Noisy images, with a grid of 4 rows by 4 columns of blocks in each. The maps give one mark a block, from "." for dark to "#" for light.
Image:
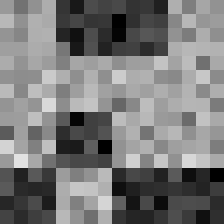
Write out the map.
#..#
####
#.##
.#..
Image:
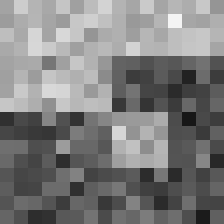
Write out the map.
####
##..
..#.
....
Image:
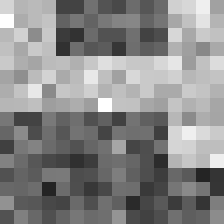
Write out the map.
#..#
####
...#
....
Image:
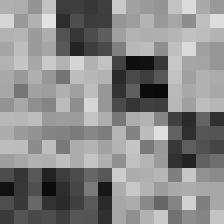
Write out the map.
#.##
##.#
###.
..##
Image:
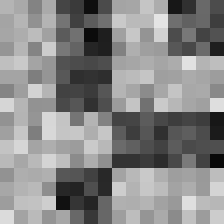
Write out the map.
#.#.
#.##
##..
#.##
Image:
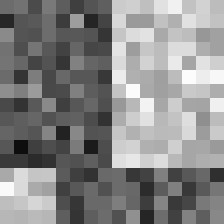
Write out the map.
..##
..##
..##
#...
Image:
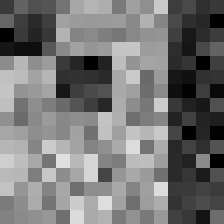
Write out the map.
.##.
#.#.
###.
###.
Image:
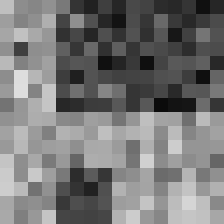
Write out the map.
#...
#...
####
#.##
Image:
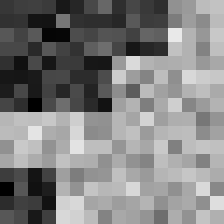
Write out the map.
...#
..##
####
.###
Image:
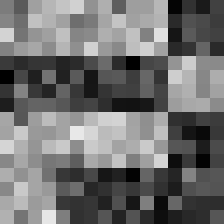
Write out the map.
###.
...#
###.
#...
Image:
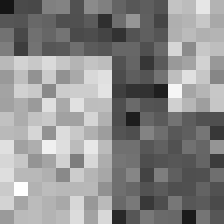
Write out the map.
...#
##.#
##..
##..
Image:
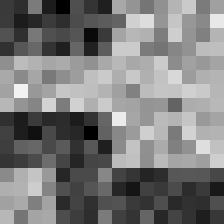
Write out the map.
..##
####
..##
#...
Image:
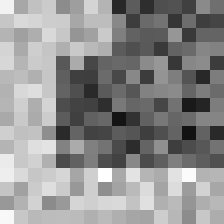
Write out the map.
##..
#...
#...
####
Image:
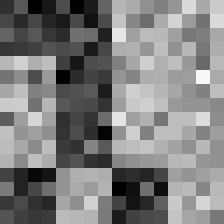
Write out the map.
..##
#.##
#.##
.#.#
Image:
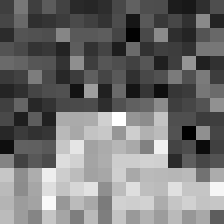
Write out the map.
....
....
.##.
####
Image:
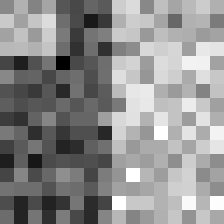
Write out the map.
#.##
..##
..##
..##
